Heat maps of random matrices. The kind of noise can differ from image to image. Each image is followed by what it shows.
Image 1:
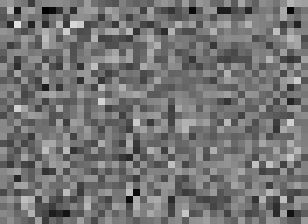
low rank plus noise
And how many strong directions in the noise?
three or four
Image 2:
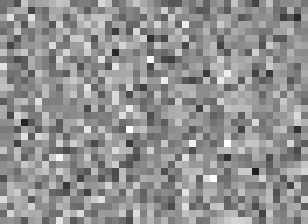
independent entries
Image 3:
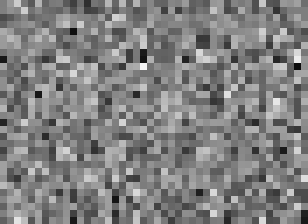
low rank plus noise
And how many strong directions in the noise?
two
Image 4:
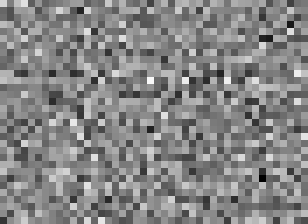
low rank plus noise
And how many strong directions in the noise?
five to eight
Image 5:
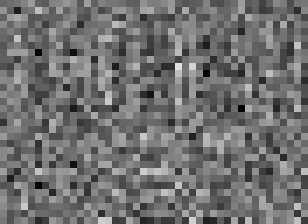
low rank plus noise
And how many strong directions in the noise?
one
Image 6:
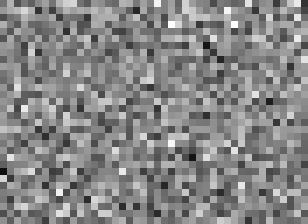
independent entries
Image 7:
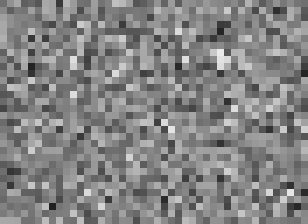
low rank plus noise
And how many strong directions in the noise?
five to eight
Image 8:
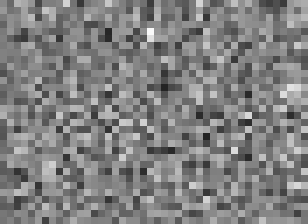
low rank plus noise
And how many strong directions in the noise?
three or four
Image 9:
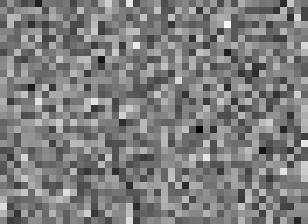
independent entries
